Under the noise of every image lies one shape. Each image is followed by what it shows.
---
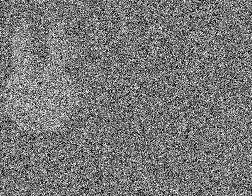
rabbit's head
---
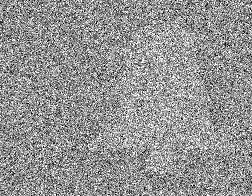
bell
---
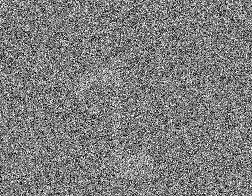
musical note
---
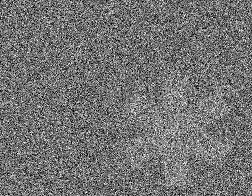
asterisk
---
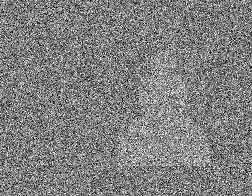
chess pawn
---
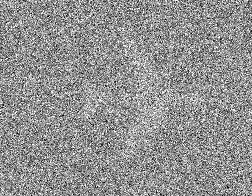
airplane
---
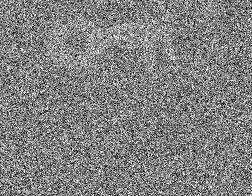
key
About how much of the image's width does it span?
half
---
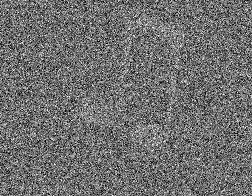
pair of musical notes
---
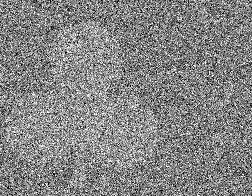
club
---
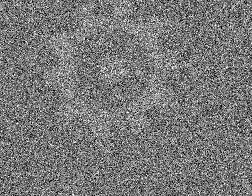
gear
